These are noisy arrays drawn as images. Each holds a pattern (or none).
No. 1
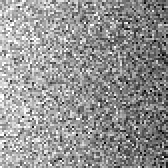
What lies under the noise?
a smooth slope
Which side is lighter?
left
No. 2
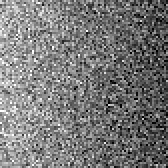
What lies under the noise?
a smooth slope
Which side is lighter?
left
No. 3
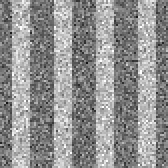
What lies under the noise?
vertical stripes
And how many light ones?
4
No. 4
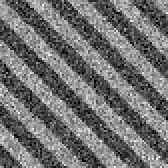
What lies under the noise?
diagonal stripes
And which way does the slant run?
top left to bottom right
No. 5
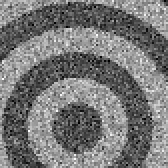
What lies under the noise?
rings round one point
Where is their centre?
bottom middle
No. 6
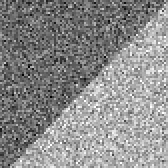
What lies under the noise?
a sharp edge
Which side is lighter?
bottom right
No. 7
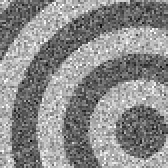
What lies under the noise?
rings round one point
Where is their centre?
bottom right
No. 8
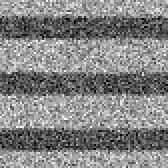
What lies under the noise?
horizontal stripes
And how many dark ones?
3
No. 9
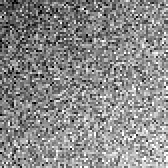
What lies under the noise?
a smooth slope
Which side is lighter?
bottom right
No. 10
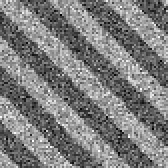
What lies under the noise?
diagonal stripes
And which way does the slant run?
top left to bottom right
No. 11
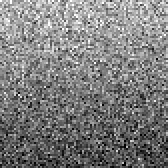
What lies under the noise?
a smooth slope
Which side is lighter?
top
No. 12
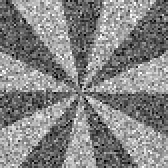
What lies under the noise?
spokes from one point
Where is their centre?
centre
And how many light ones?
7
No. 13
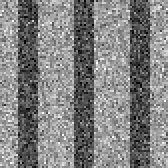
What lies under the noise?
vertical stripes
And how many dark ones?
3
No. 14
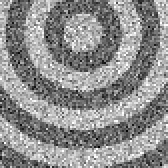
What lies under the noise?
rings round one point
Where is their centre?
top middle
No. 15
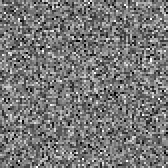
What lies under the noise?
only noise
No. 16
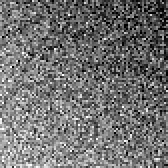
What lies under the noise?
a smooth slope
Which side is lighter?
bottom left
